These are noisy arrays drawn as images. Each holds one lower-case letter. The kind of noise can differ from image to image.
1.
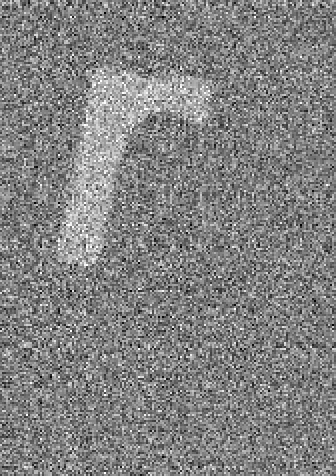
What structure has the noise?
low rank plus noise
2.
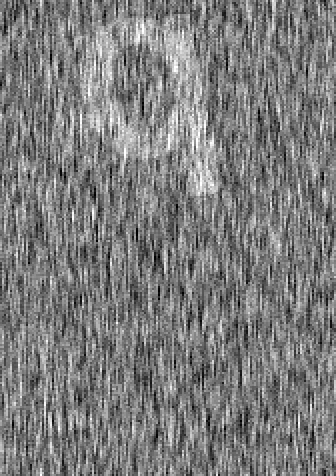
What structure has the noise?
streaked along the columns
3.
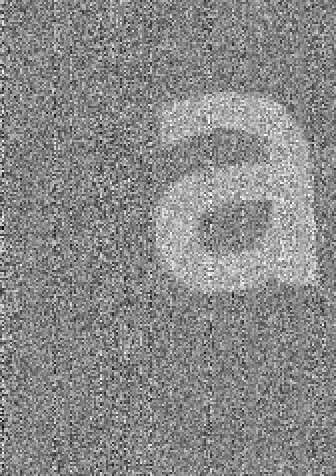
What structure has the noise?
columns of uneven size
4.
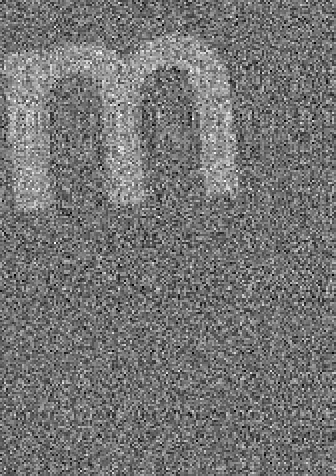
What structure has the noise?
low rank plus noise
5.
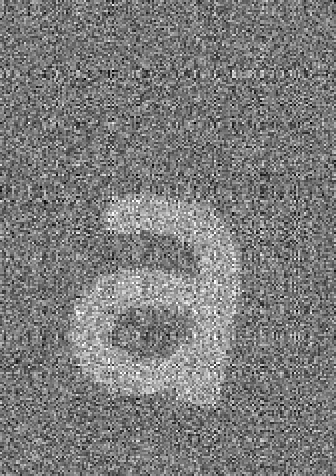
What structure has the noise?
low rank plus noise
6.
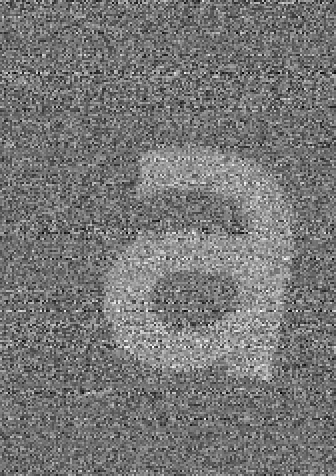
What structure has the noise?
rows of uneven size
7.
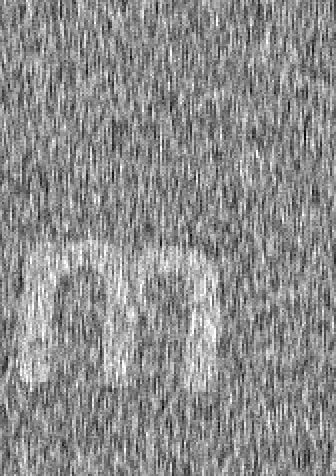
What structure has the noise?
streaked along the columns
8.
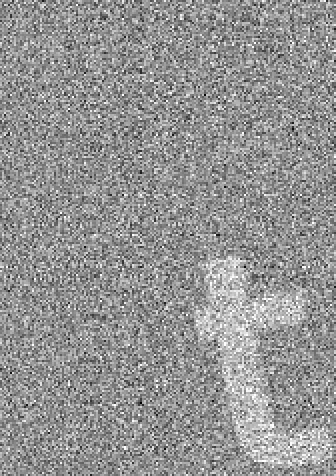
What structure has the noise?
low rank plus noise
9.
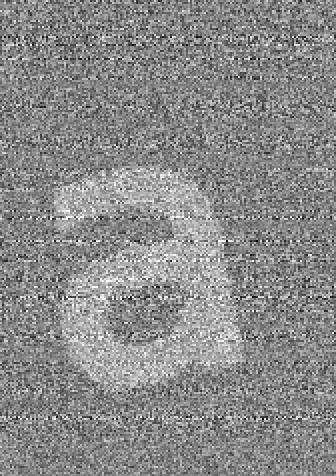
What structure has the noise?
rows of uneven size
